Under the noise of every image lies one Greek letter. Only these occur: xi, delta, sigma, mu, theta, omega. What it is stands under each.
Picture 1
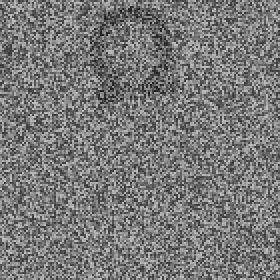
omega
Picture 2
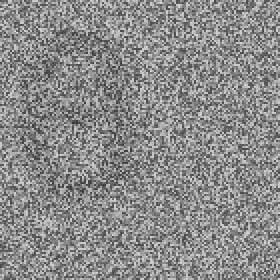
theta
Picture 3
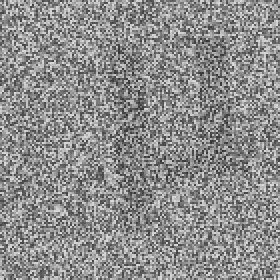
mu
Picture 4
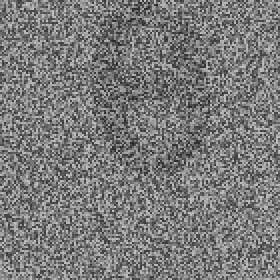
theta
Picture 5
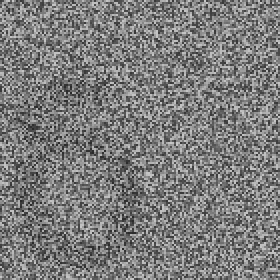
delta
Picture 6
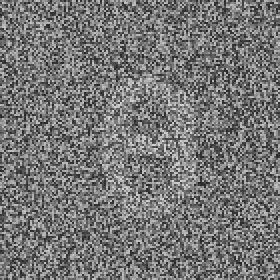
theta
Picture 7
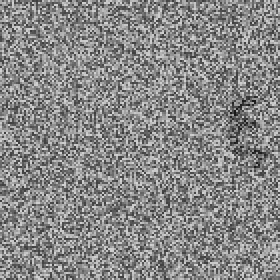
xi
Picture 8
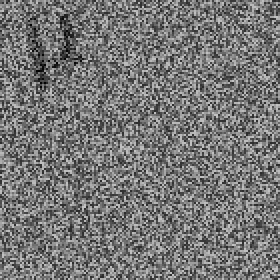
mu
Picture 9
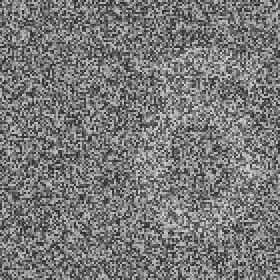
delta
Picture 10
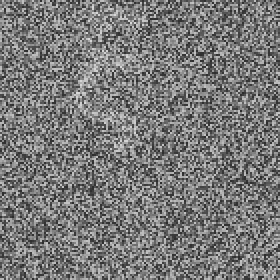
xi
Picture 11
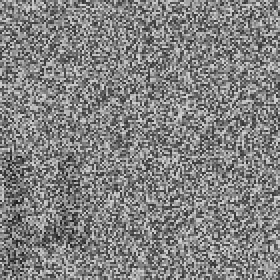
mu
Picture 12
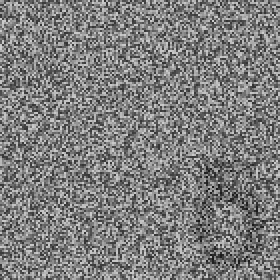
delta
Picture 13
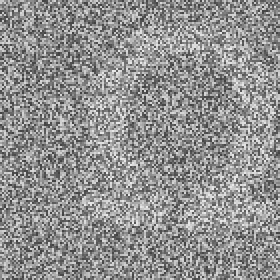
omega
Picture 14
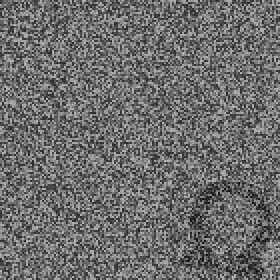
omega
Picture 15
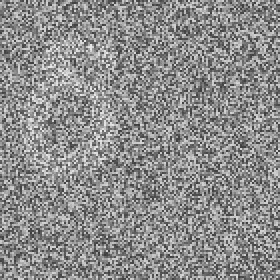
delta
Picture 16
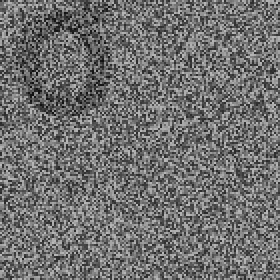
sigma
